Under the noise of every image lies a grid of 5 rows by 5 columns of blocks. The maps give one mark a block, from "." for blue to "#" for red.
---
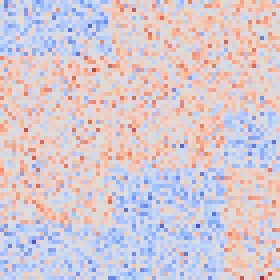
. . # # #
# # # # #
# # # # .
# # . . #
. . . . #
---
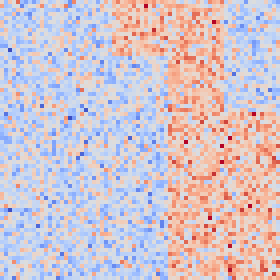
. . # # .
. . . # .
. . . # #
. . . # #
. . . # #
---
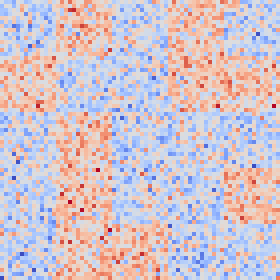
. # . # .
# . . # #
. # . . .
. # . . #
. # # . .
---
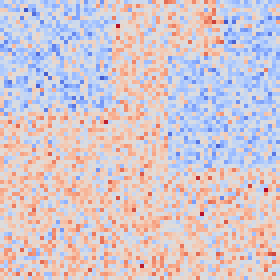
. . # # .
. . # . .
# # # . .
# # # # #
# # # # #
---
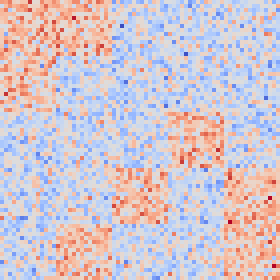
# # . . .
# . . . .
. . . # .
. . # . #
. # . . #
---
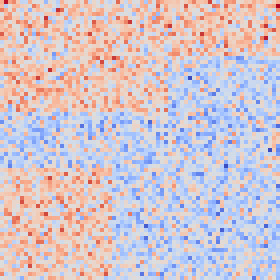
# # # # #
# # # . .
. . . . .
# # . . .
# # . . .
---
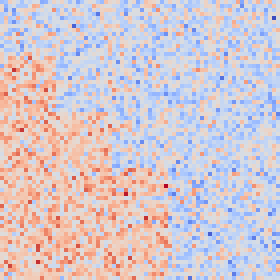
. . . . .
# . . . .
# # . . .
# # # . .
# # # . .
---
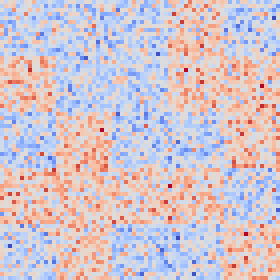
. . . # .
# . . # #
. # . . #
# # # # .
. # . . #
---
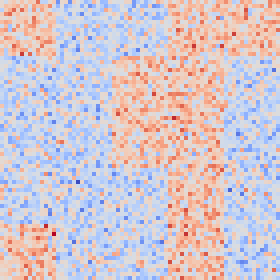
# . . # #
. . # # .
. . # # .
. . . # .
# . . # .
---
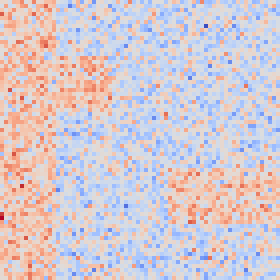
# . . . .
# # . . .
# . . . .
# . . # #
# . . . .
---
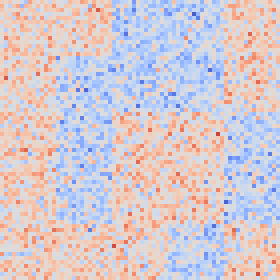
# # . . #
# . . . #
# . # # .
# . # # .
# # # . #
